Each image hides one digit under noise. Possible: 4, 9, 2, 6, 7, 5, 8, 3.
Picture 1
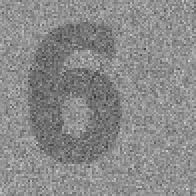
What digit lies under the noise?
6
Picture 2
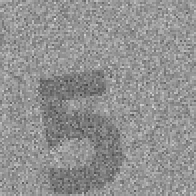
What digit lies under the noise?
5
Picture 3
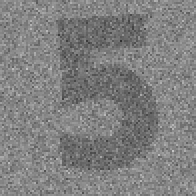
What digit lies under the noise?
5
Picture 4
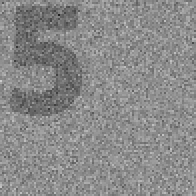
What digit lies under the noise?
5
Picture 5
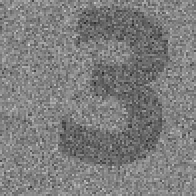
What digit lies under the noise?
3
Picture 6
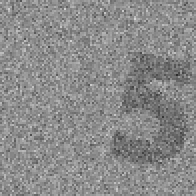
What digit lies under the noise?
5
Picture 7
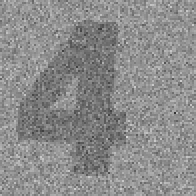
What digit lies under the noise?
4
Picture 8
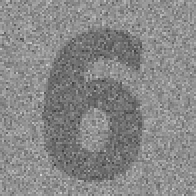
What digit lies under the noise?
6
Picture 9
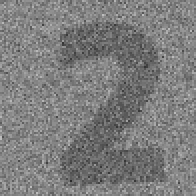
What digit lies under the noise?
2
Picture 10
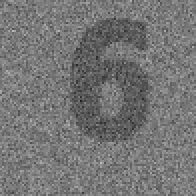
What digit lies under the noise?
6
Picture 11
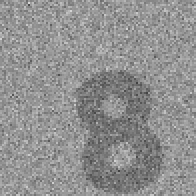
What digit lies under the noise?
8
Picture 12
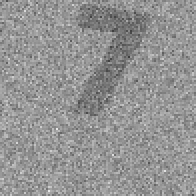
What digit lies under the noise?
7
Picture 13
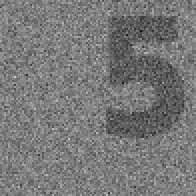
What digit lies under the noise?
5
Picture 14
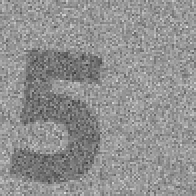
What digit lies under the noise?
5
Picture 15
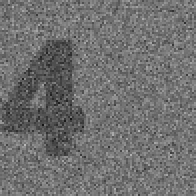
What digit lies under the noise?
4
